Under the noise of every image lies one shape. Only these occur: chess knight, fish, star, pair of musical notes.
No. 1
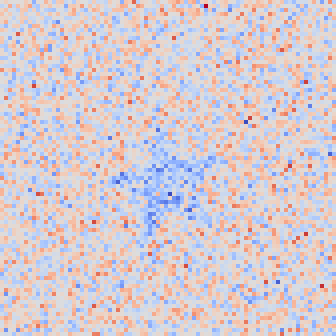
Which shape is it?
star
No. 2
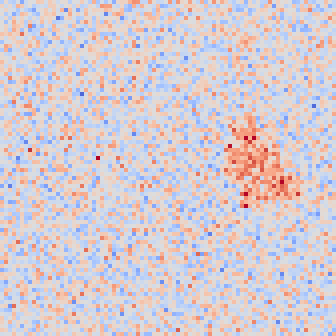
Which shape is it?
chess knight
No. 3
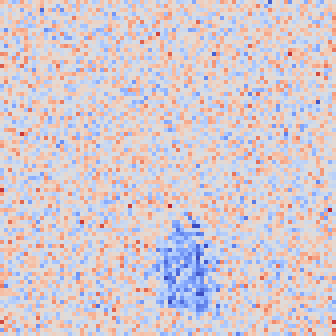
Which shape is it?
chess knight
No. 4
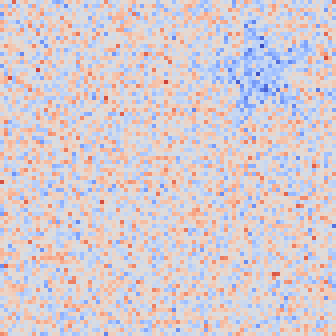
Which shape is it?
star
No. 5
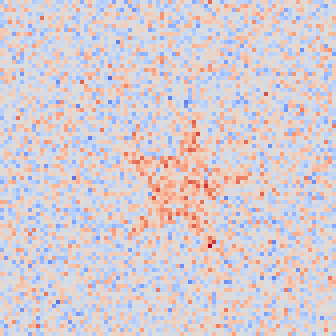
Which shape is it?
star
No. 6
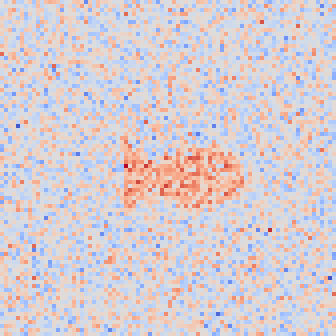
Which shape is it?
fish
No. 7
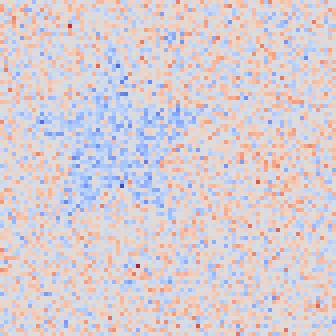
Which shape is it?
star
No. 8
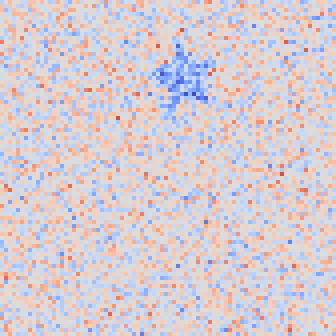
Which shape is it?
star
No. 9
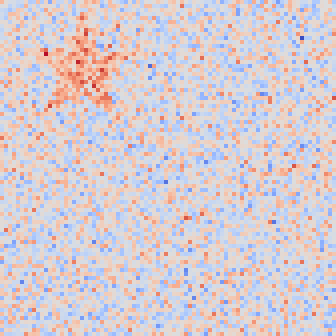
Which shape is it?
star
